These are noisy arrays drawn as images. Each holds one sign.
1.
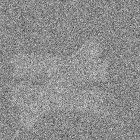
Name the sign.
not-equal sign
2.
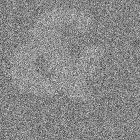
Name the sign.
ampersand
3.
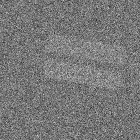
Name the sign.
equals sign
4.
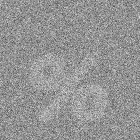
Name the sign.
percent sign
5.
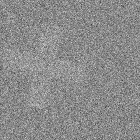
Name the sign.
plus sign
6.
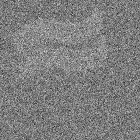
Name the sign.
approximately sign
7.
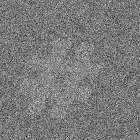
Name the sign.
hash sign
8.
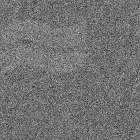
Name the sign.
approximately sign
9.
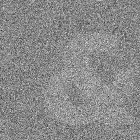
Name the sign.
ampersand
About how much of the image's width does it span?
two thirds
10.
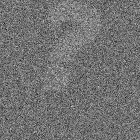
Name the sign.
question mark
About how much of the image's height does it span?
two thirds
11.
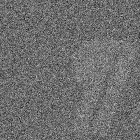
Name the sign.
pilcrow
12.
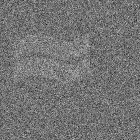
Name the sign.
approximately sign
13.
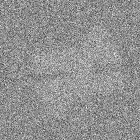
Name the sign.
not-equal sign
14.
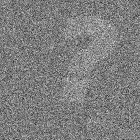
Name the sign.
question mark
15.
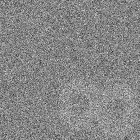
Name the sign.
infinity sign
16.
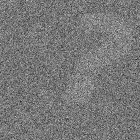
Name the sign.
question mark
